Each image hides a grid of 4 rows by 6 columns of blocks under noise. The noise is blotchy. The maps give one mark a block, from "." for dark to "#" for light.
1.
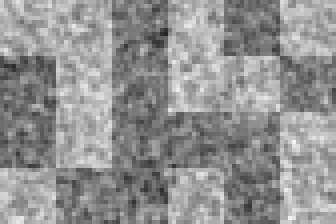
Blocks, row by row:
# # . # . #
. # . # # .
. # . . . #
# . . # . #
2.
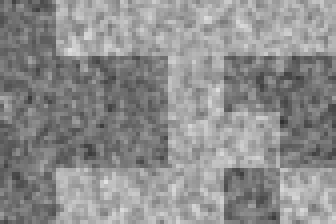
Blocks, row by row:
. # # # # #
. . . # . .
. . . # # .
. # # # . #
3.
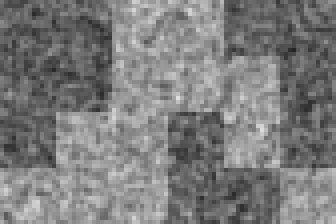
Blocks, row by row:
. . # # . .
. . # # # .
. # # . # .
# # # . . #
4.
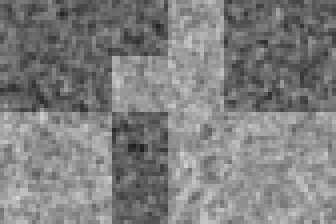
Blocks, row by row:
. . . # . .
. . # # . .
# # . # # #
# # . # # #
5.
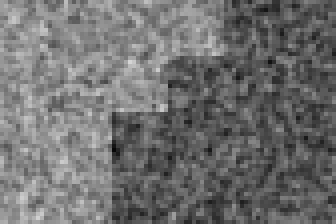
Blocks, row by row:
# # # # . .
# # # . . .
# # . . . .
# # . . . .
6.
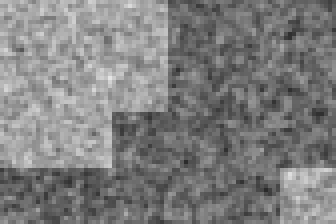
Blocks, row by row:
# # # . . .
# # # . . .
# # . . . .
. . . . . #
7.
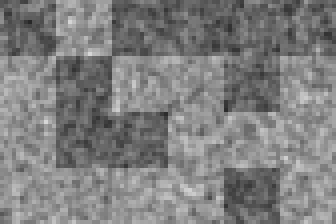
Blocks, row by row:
. # . . . .
# . # # . #
# . . # # #
# # # # . #
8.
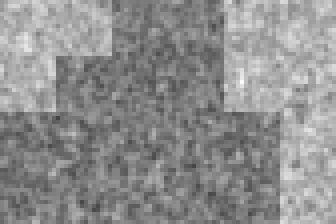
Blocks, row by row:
# # . . # #
# . . . # #
. . . . . #
. . . . . #
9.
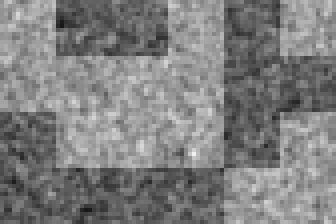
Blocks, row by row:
# . . # . #
# # # # . .
. # # # . #
. . . . # #
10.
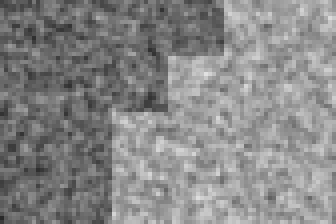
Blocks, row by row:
. . . . # #
. . . # # #
. . # # # #
. . # # # #
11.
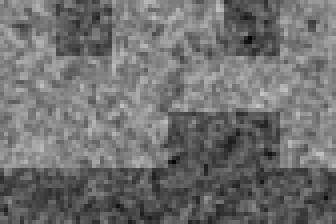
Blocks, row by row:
# . # # . #
# # # # # #
# # # . . #
. . . . . .
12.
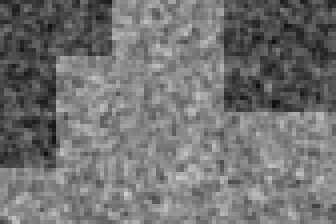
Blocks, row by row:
. . # # . .
. # # # . .
. # # # # #
# # # # # #
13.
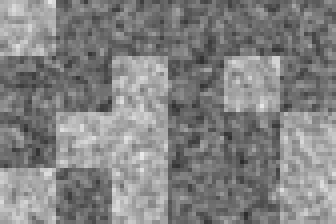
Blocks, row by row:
# . . . . .
. . # . # .
. # # . . #
# . # . . #
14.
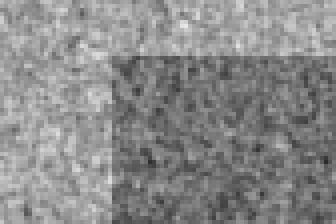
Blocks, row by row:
# # # # # #
# # . . . .
# # . . . .
# # . . . .
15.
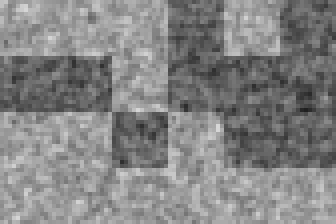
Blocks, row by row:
# # # . # .
. . # . . .
# # . # . .
# # # # # #
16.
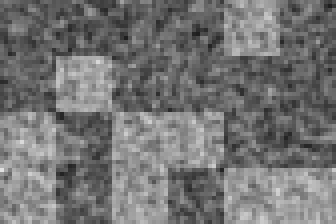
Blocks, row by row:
. . . . # .
. # . . . .
# . # # . .
# . # . # #
